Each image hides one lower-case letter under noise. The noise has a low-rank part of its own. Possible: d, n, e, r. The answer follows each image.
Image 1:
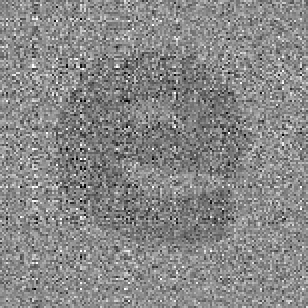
dark e
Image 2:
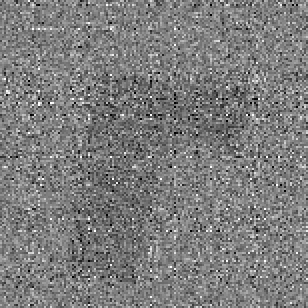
dark r
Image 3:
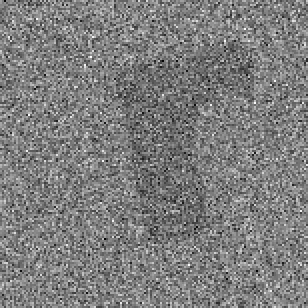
dark r
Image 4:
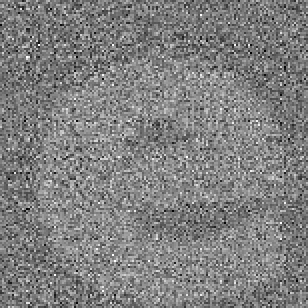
light e
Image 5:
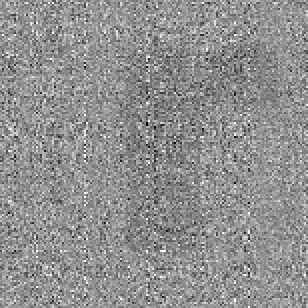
dark r
